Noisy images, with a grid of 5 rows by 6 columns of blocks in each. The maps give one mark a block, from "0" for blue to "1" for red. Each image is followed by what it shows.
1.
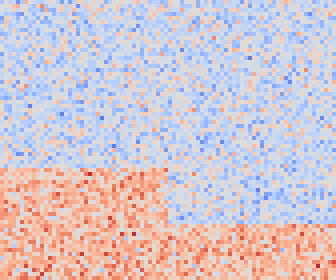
0 0 0 0 0 0
0 0 0 0 0 0
0 0 0 0 0 0
1 1 1 0 0 0
1 1 1 1 1 1
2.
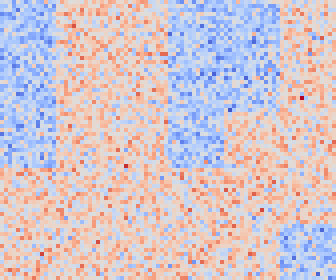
0 1 1 0 0 1
0 1 1 0 0 1
0 1 1 0 1 1
1 1 1 1 1 1
1 1 1 1 1 0
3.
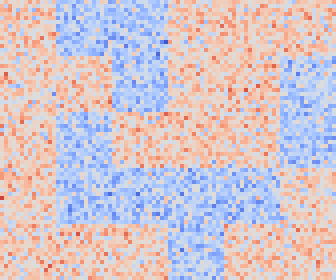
1 0 0 1 1 1
1 1 0 1 1 0
1 0 1 1 1 0
1 0 0 0 0 1
1 1 1 0 1 1
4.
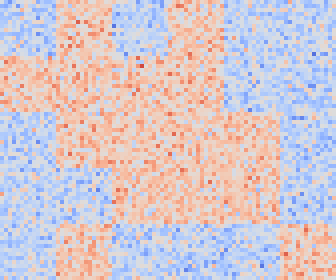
0 1 0 1 0 0
1 1 1 1 0 0
0 1 1 1 1 0
0 0 1 1 1 0
0 1 0 0 0 1
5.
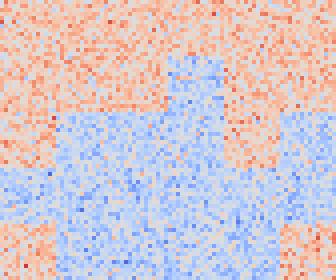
1 1 1 1 1 1
1 1 1 0 1 1
1 0 0 0 1 0
0 0 0 0 0 0
1 0 0 0 0 1
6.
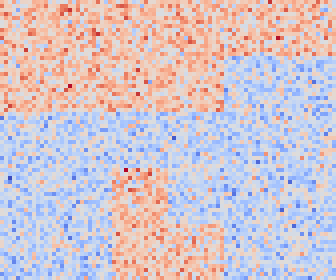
1 1 1 1 1 1
1 1 1 1 0 0
0 0 0 0 0 0
0 0 1 0 0 0
0 0 1 1 0 0
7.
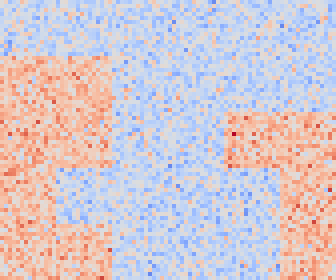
0 0 0 0 0 0
1 1 0 0 0 0
1 1 0 0 1 1
1 0 0 0 0 1
1 1 0 0 0 1
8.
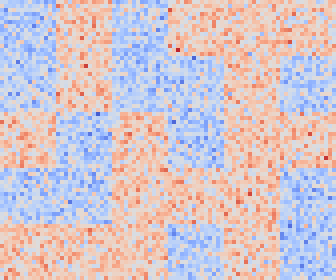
0 1 0 1 1 1
0 1 0 0 1 0
1 0 1 0 1 1
0 0 1 1 1 0
1 1 1 0 1 0
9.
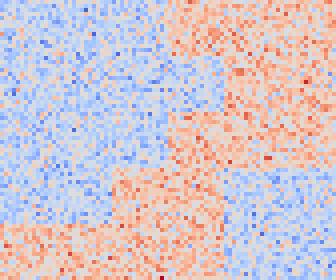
0 0 0 1 1 1
0 0 0 0 1 1
0 0 0 1 1 1
0 0 1 1 0 0
1 1 1 1 0 0
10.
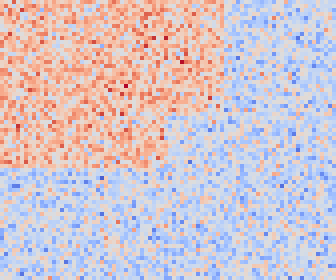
1 1 1 1 0 0
1 1 1 1 0 0
1 1 1 0 0 0
0 0 0 0 0 0
0 0 0 0 0 0
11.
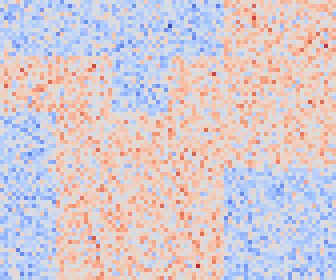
0 0 0 0 1 1
1 1 0 1 1 1
0 1 1 1 1 1
0 1 1 1 0 0
0 1 1 1 0 0
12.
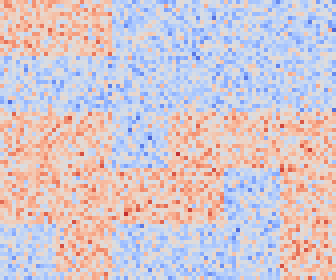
1 1 0 0 0 0
0 0 0 0 0 0
1 1 0 1 1 1
1 1 1 1 0 1
0 1 0 0 0 1
